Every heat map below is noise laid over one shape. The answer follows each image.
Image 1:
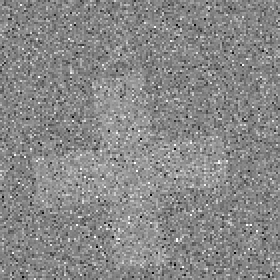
cross
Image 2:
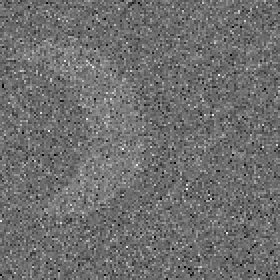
crescent
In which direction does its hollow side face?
left
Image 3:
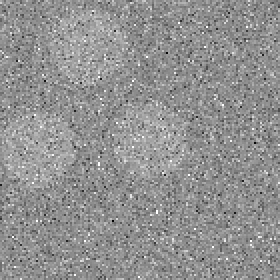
three dots
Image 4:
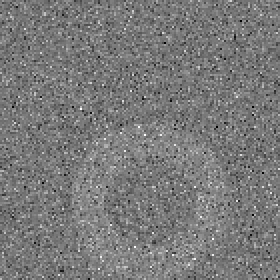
ring
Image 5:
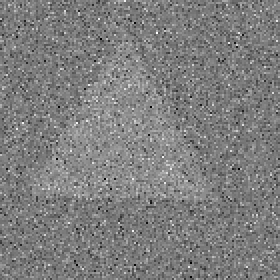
triangle
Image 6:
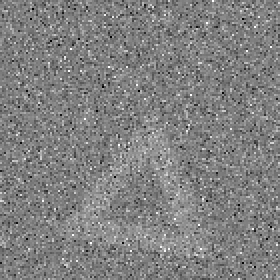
triangle frame
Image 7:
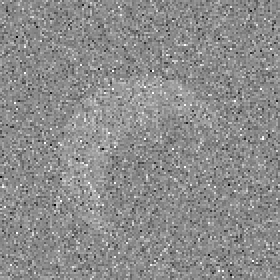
crescent
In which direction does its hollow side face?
down and right
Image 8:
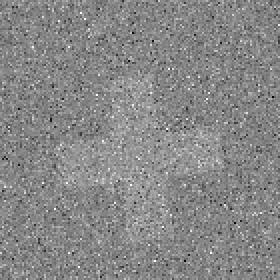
cross
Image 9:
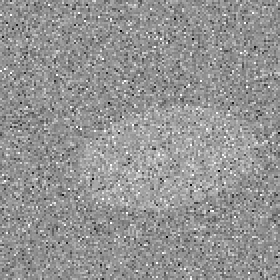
ellipse
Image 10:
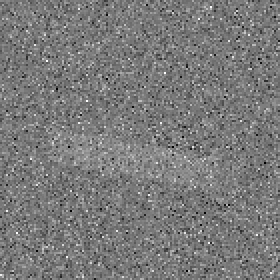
bar
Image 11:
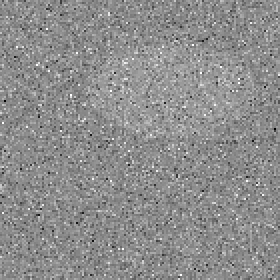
ellipse
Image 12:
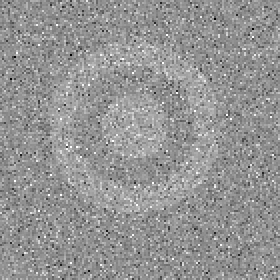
bullseye
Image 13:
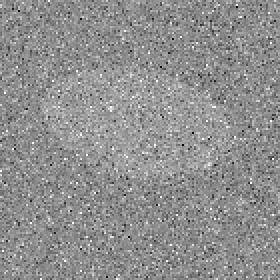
ellipse
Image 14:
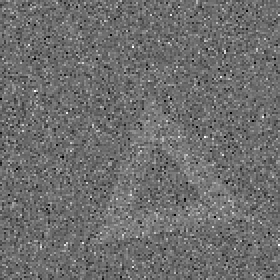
triangle frame
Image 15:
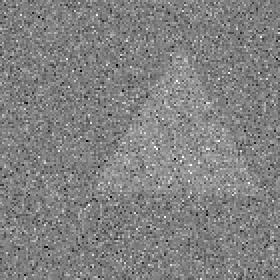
triangle
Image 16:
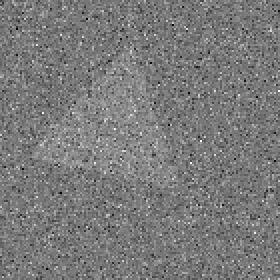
triangle
